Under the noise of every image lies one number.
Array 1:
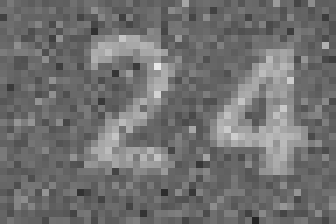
24
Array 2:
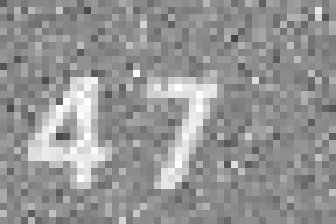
47
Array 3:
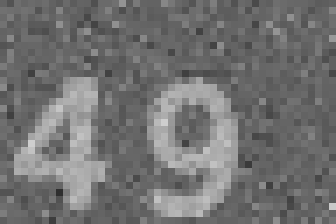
49
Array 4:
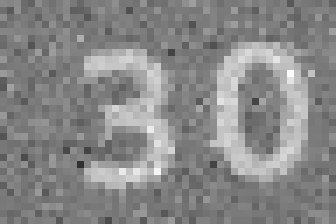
30
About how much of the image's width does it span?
two thirds
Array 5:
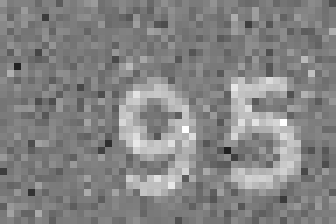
95
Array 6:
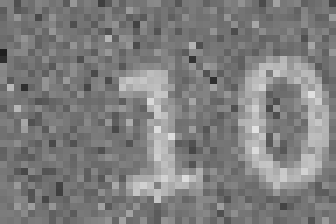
10
